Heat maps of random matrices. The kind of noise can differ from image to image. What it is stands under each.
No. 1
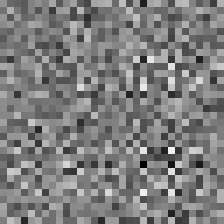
low rank plus noise
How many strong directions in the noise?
one
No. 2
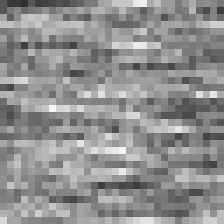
streaked along the rows
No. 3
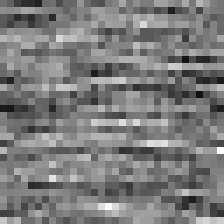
streaked along the rows
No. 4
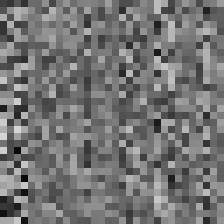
columns of uneven size
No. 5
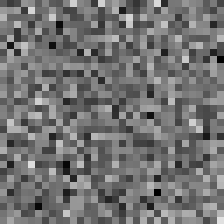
independent entries
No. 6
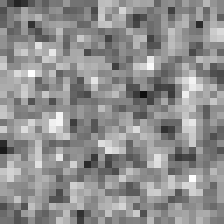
blotchy
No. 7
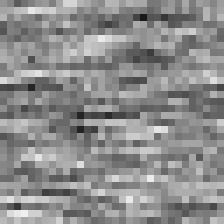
streaked along the rows
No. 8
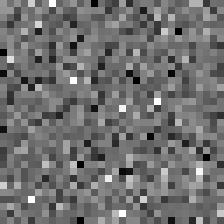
heavy tails
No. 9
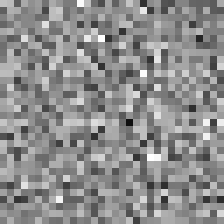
low rank plus noise
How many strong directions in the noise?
five to eight
